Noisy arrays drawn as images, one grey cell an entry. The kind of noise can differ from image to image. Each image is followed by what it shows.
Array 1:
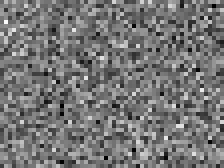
independent entries
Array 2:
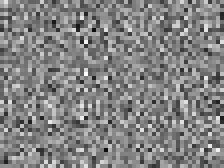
low rank plus noise
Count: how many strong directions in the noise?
five to eight
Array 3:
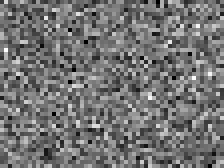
independent entries
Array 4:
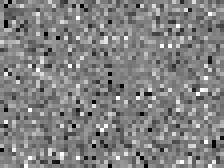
heavy tails
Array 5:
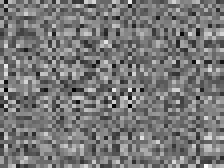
low rank plus noise
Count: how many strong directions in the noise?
two
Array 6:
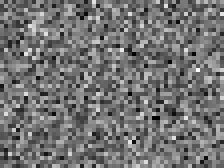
independent entries
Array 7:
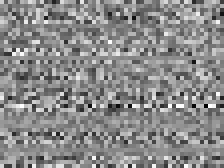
rows of uneven size
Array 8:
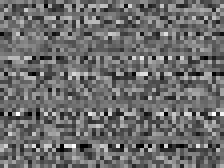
rows of uneven size
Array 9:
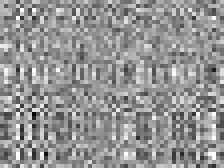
low rank plus noise
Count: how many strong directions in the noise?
one
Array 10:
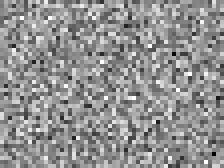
independent entries
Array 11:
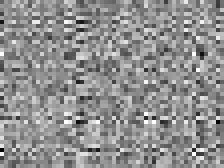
low rank plus noise
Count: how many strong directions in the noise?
two
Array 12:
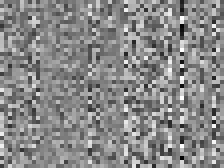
columns of uneven size
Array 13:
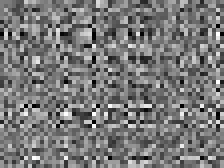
low rank plus noise
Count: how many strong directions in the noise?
two
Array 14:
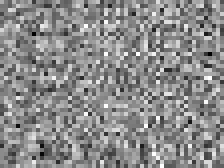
low rank plus noise
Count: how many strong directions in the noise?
three or four
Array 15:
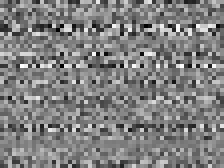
rows of uneven size
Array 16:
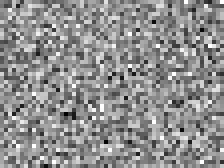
independent entries
